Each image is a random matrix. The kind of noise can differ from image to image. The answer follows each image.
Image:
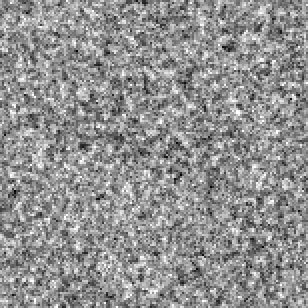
blotchy
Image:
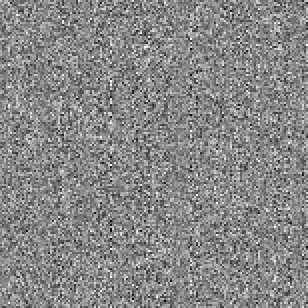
columns of uneven size
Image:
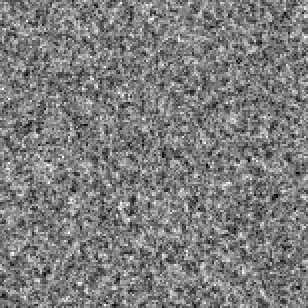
blotchy
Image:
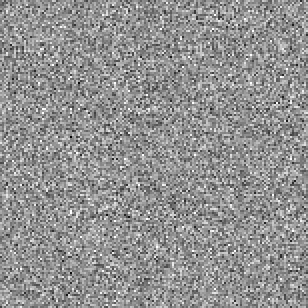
low rank plus noise
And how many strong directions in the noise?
two
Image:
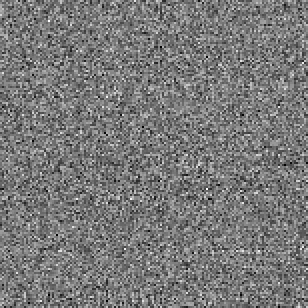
low rank plus noise
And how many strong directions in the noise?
three or four
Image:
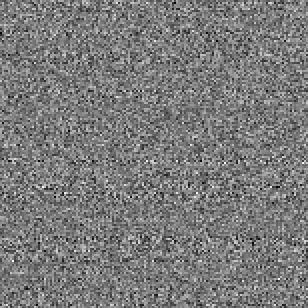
rows of uneven size
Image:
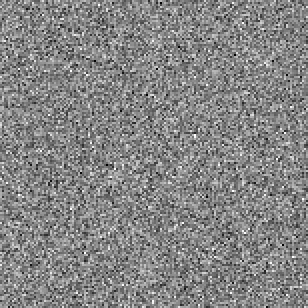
independent entries
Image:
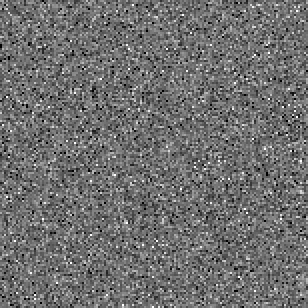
heavy tails
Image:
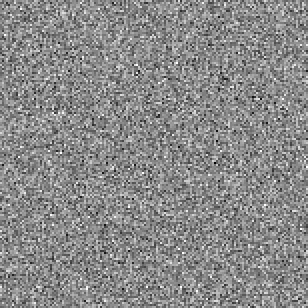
independent entries
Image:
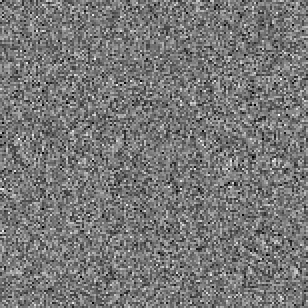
low rank plus noise
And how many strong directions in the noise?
three or four
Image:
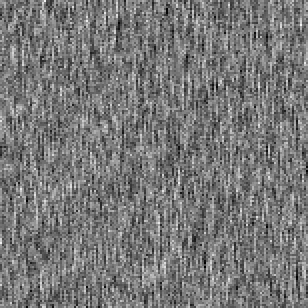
streaked along the columns
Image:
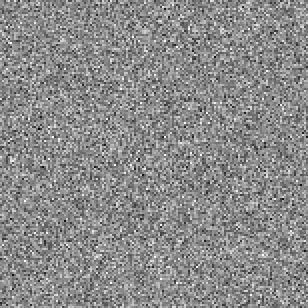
independent entries
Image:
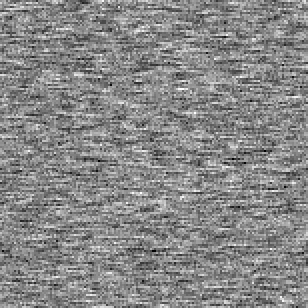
streaked along the rows
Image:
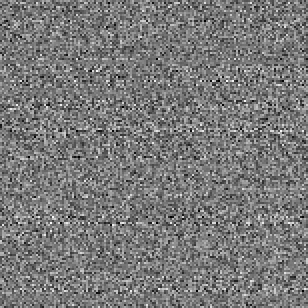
rows of uneven size
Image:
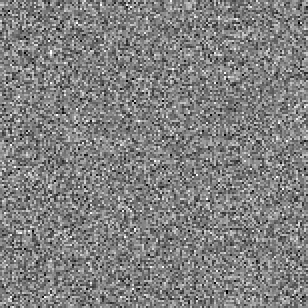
low rank plus noise
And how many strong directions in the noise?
five to eight
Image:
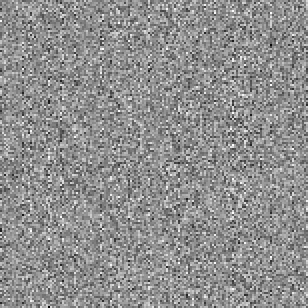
columns of uneven size
